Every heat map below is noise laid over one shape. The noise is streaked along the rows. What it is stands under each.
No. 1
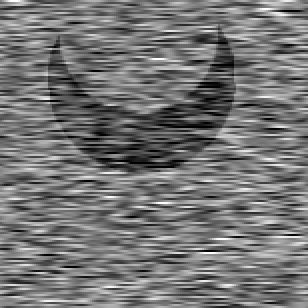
dark crescent
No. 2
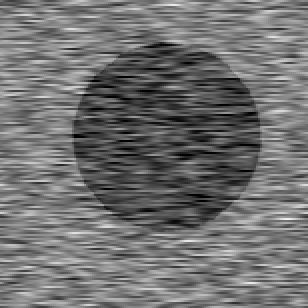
dark disc
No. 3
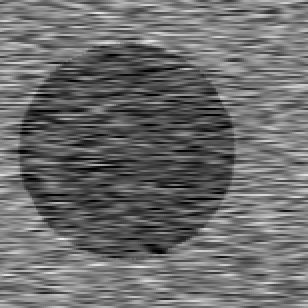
dark disc
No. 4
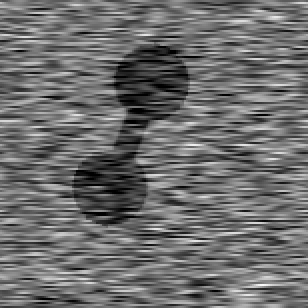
dark dumbbell
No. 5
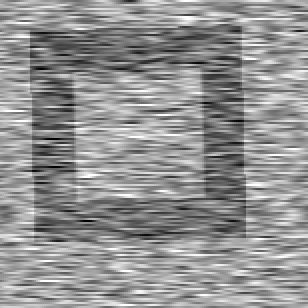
dark square frame
